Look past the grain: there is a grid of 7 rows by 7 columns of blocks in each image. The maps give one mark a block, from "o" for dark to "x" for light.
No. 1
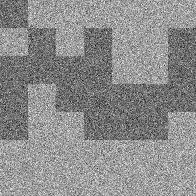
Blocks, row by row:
oxxxxxx
xoxoxxo
ooooxxo
oxooooo
oxxooox
xxxxxxx
xxxxxxx
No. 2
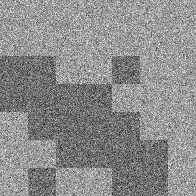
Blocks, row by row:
xxxxxxx
xxxxxxx
ooxxoxx
ooooxxx
xooooxx
xxoooox
xoxxoox
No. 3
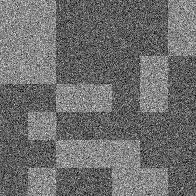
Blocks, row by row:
xxoooox
xxoooox
xxoooxo
ooxxoxo
oxooooo
ooxxxoo
oxooxxo
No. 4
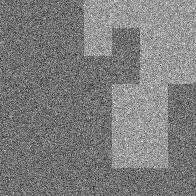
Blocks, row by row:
oooxxxx
oooxoxx
oooooxx
ooooxxo
ooooxxo
ooooxxo
ooooooo
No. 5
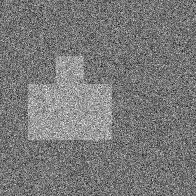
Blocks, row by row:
ooooooo
ooooooo
ooxoooo
oxxxooo
oxxxooo
ooooooo
ooooooo
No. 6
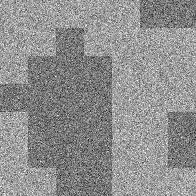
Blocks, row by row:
xxxxxoo
xxoxxxx
xoooxxx
ooooxxx
xoooxxo
xoooxxo
xxooxxx
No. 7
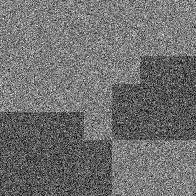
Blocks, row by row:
xxxxxxx
xxxxxxx
xxxxxoo
xxxxooo
oooxooo
ooooxxx
ooooxxx
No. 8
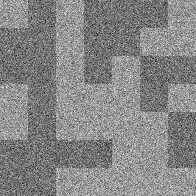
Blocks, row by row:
xoxooox
ooxooxx
ooxoxoo
xoxxxox
xoxxxxo
ooooxxo
ooxxxxx
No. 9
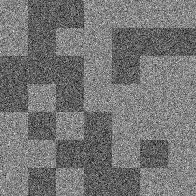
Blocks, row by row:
xooxxxx
xoxxooo
oooxoxx
oxoxxxx
xoxoxxx
xxooxox
xoxooxx
